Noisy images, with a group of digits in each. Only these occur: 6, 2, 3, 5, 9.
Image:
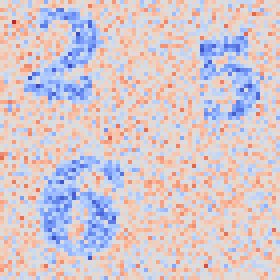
top left: 2; top right: 5; bottom left: 6
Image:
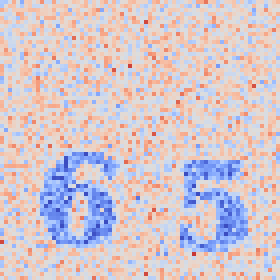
bottom left: 6; bottom right: 5
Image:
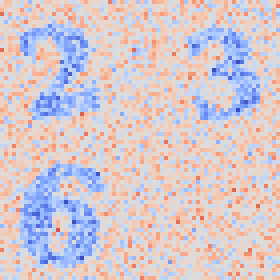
top left: 2; top right: 3; bottom left: 6
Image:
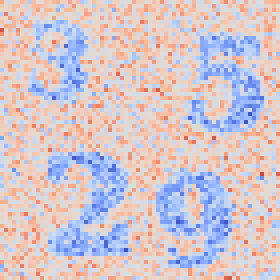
top left: 3; top right: 5; bottom left: 2; bottom right: 9
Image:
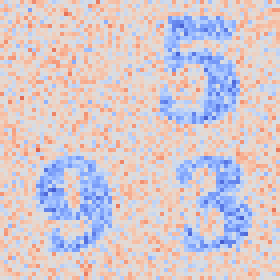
top right: 5; bottom left: 9; bottom right: 3
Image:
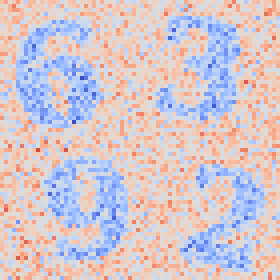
top left: 6; top right: 3; bottom left: 9; bottom right: 2
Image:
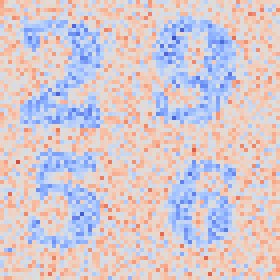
top left: 2; top right: 9; bottom left: 5; bottom right: 6
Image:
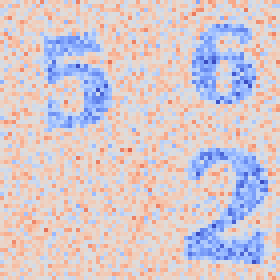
top left: 5; top right: 6; bottom right: 2
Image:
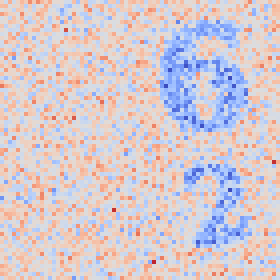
top right: 6; bottom right: 2
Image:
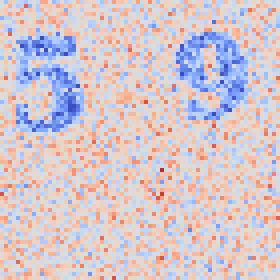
top left: 5; top right: 9
